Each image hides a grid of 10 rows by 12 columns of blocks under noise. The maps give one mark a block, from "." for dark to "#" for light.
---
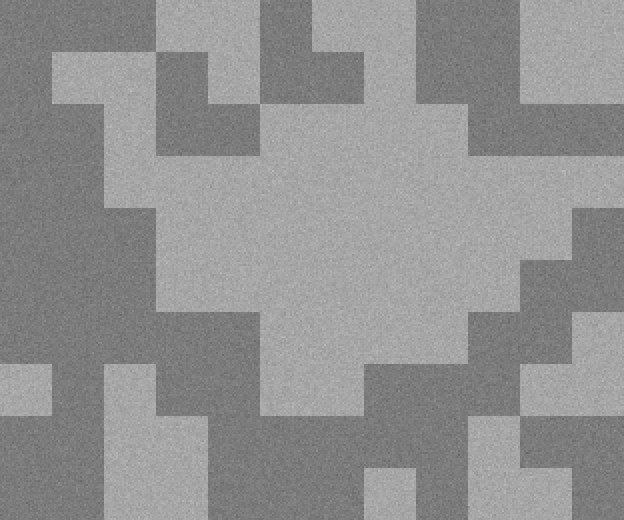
...##.##..##
.##.#..#..##
..#..####...
..##########
...########.
...#######..
.....####..#
#.#..##...##
..##.....#..
..##...#.##.
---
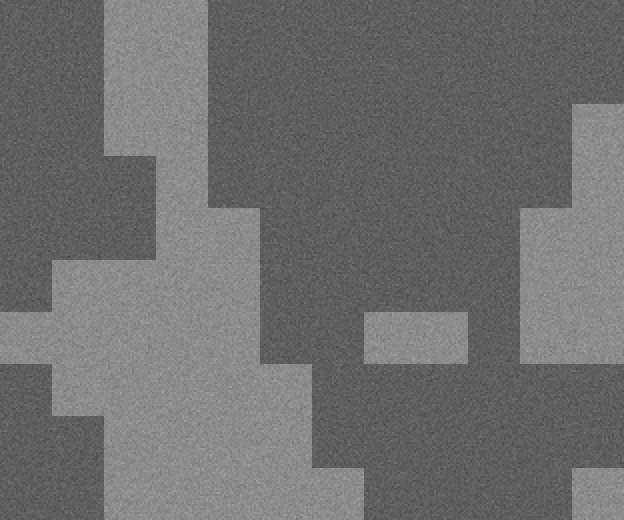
..##........
..##........
..##.......#
...#.......#
...##.....##
.####.....##
#####..##.##
.#####......
..####......
..#####....#
